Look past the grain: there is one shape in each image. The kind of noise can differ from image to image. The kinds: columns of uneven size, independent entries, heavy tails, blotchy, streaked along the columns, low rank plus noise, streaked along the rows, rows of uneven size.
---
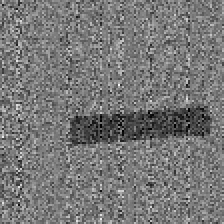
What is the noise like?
columns of uneven size
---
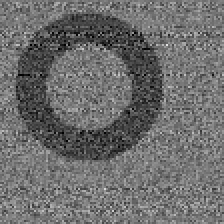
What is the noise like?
rows of uneven size
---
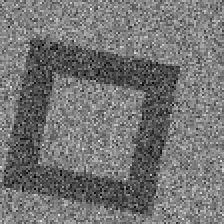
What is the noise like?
independent entries
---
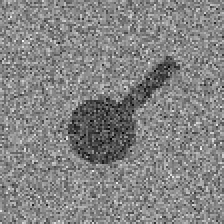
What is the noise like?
independent entries
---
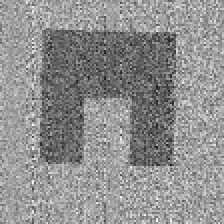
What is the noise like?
columns of uneven size
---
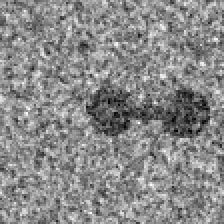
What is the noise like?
blotchy
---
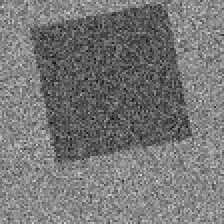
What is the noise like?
independent entries
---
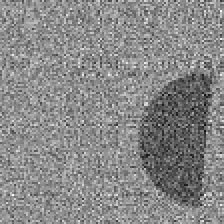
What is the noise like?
low rank plus noise
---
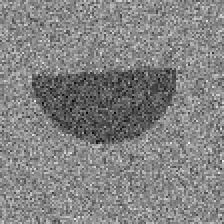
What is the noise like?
independent entries
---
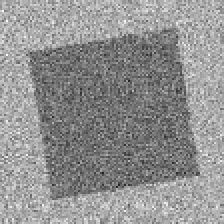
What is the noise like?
low rank plus noise
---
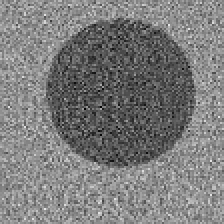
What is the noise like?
low rank plus noise
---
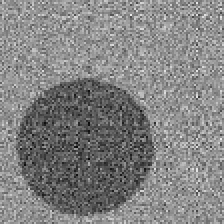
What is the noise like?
low rank plus noise
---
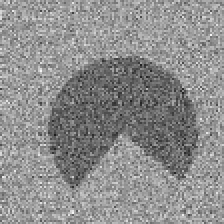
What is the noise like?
low rank plus noise
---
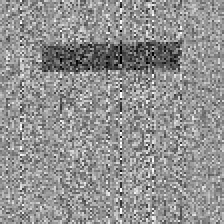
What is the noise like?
columns of uneven size
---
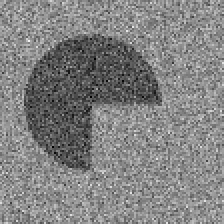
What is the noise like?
independent entries
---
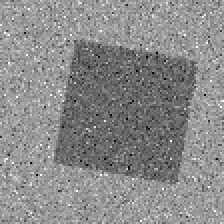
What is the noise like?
heavy tails
